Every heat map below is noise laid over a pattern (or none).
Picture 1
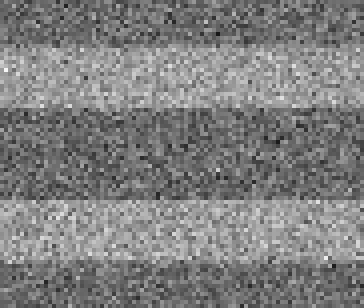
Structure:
horizontal stripes
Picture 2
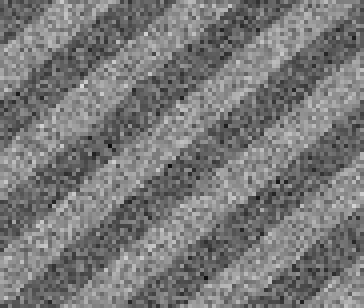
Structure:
diagonal stripes
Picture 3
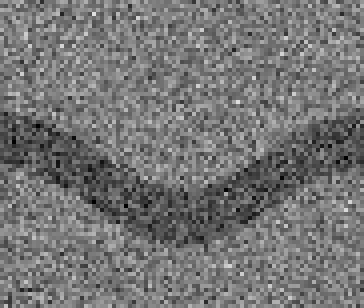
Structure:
a wavy band
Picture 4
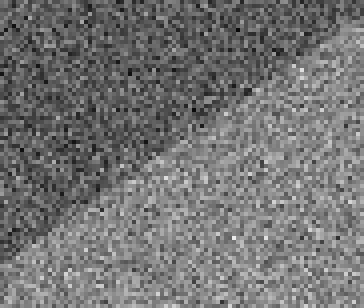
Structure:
a sharp edge
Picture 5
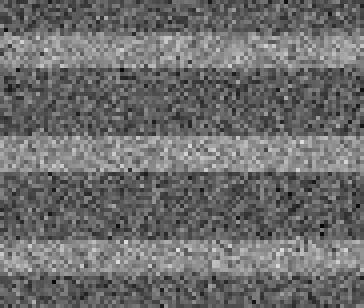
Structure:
horizontal stripes
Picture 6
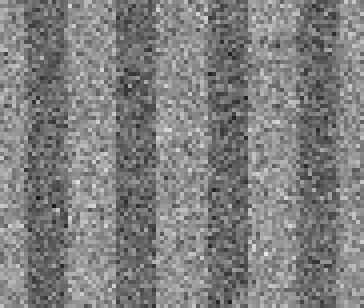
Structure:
vertical stripes
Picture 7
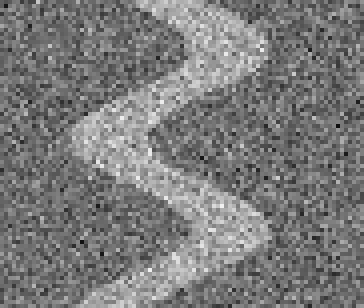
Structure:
a wavy band
